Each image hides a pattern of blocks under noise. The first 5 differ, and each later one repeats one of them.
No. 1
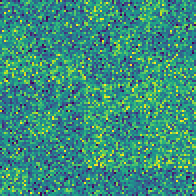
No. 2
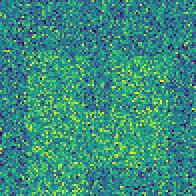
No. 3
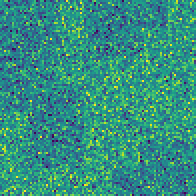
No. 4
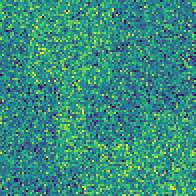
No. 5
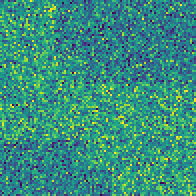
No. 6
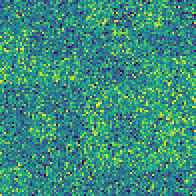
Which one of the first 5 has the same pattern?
1
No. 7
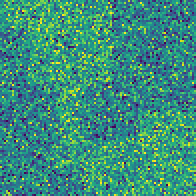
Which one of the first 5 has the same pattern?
4
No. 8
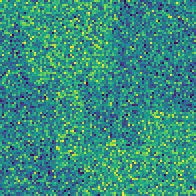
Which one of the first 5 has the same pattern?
4
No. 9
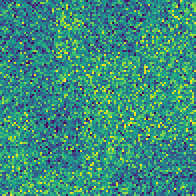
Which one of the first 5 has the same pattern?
3
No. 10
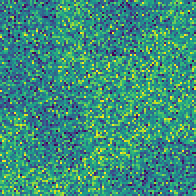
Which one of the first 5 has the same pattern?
3
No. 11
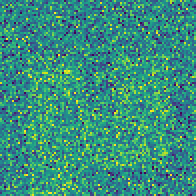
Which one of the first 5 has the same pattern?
2
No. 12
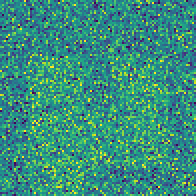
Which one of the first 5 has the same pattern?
2
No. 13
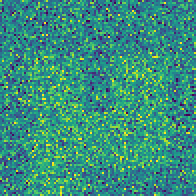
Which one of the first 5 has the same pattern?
2
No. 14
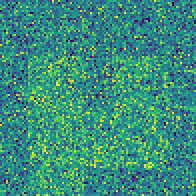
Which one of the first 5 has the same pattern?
2
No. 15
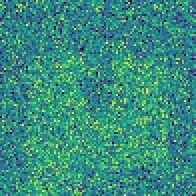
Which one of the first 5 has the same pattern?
2
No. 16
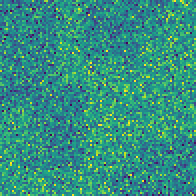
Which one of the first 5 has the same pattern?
3
